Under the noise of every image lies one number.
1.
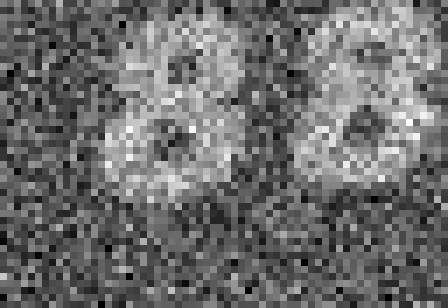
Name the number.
88
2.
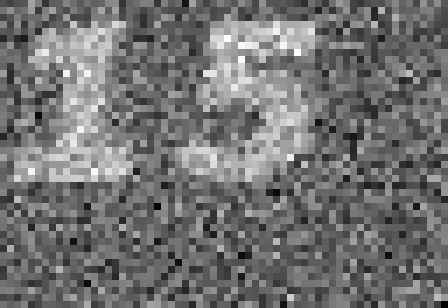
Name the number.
15
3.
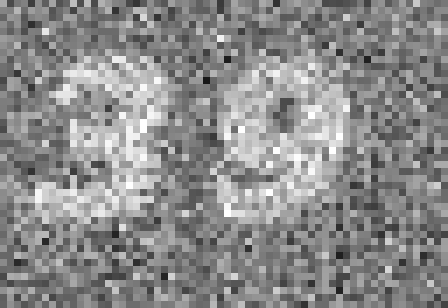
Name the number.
39
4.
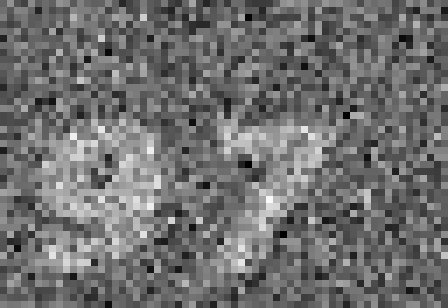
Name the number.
97
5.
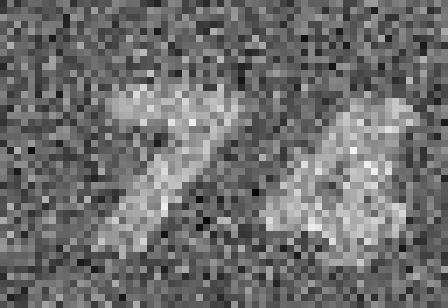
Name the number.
74
